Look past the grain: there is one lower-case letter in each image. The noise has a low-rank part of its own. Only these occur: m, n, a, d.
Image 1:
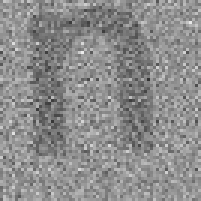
dark n
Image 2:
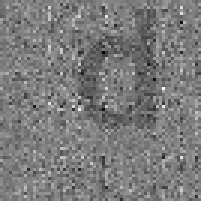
dark d
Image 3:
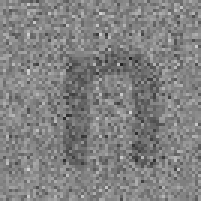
dark n
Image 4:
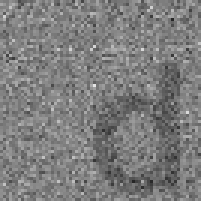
dark d
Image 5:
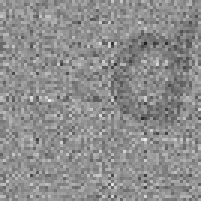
dark d
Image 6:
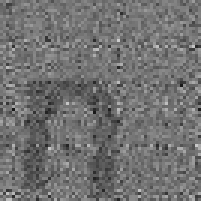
dark n
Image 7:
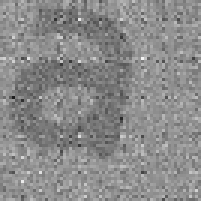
dark a
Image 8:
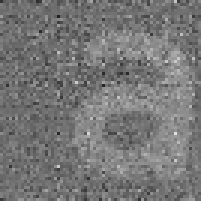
light a
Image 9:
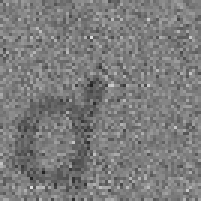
dark d
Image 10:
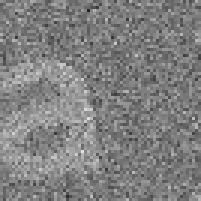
light a
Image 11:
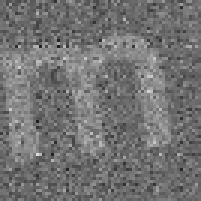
light m
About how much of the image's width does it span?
nearly all
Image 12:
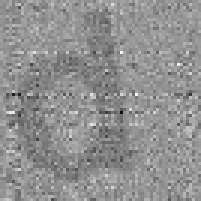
dark d
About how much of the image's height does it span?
nearly all
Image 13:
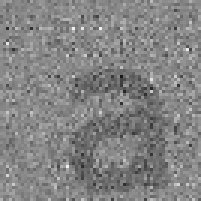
dark a
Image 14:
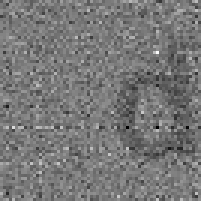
dark d
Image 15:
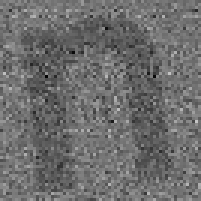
dark n
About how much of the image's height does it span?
nearly all
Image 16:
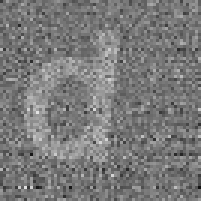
light d
